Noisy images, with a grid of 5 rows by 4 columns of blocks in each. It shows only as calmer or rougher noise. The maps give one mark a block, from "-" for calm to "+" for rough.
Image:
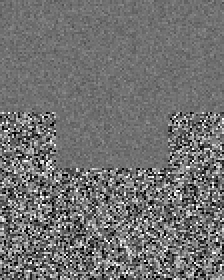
- - - -
- - - -
+ - - +
+ + + +
+ + + +
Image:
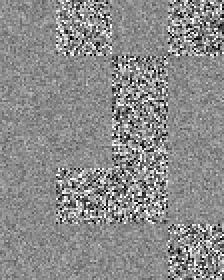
- + - +
- - + -
- - + -
- + + -
- - - +
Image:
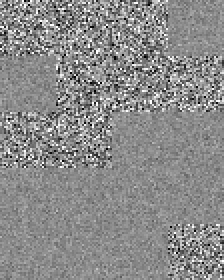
+ + + -
- + + +
+ + - -
- - - -
- - - +
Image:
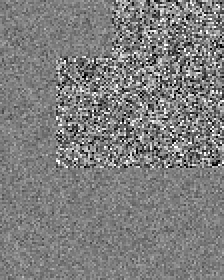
- - + +
- + + +
- + + +
- - - -
- - - -
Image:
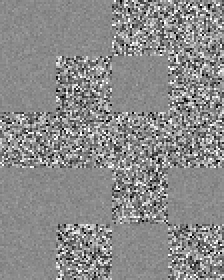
- - + +
- + - +
+ + + +
- - + -
- + - +
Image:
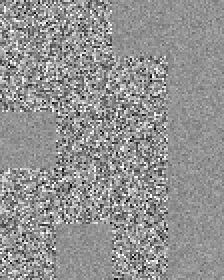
+ + - -
+ + + -
- + + -
+ + + -
+ - + -
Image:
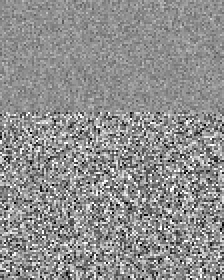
- - - -
- - - -
+ + + +
+ + + +
+ + + +
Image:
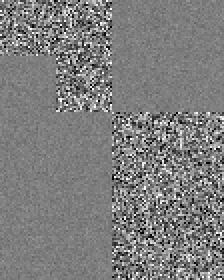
+ + - -
- + - -
- - + +
- - + +
- - + +
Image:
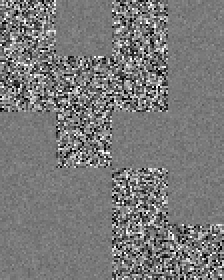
+ - + -
+ + + -
- + - -
- - + -
- - + +
